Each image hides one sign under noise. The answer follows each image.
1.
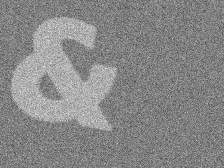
ampersand
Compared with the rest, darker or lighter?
lighter
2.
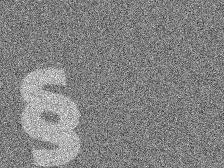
section sign
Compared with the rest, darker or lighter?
lighter
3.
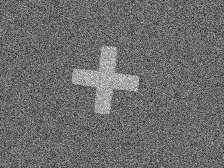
plus sign
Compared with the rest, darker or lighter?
lighter
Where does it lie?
centre
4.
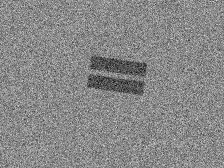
equals sign
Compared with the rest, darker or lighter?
darker
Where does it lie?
centre
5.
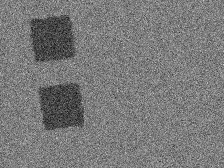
colon
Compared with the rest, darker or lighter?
darker
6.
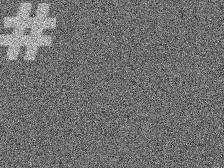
hash sign
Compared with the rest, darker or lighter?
lighter
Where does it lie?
top left
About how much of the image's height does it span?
a third
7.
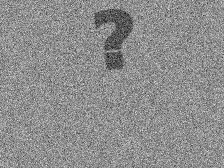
question mark
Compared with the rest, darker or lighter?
darker
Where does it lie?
top middle
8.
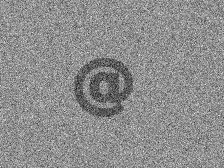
at sign
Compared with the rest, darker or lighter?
darker
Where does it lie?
centre
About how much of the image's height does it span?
a third
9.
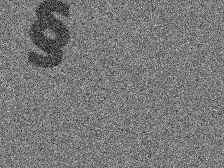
section sign
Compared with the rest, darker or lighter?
darker
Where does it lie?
top left
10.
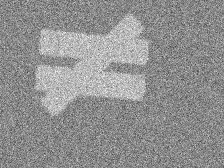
not-equal sign
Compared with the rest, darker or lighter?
lighter
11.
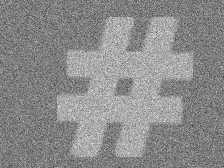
hash sign
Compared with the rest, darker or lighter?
lighter
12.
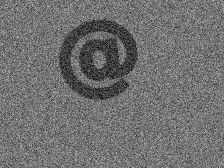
at sign
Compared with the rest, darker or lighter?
darker
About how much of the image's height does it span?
half
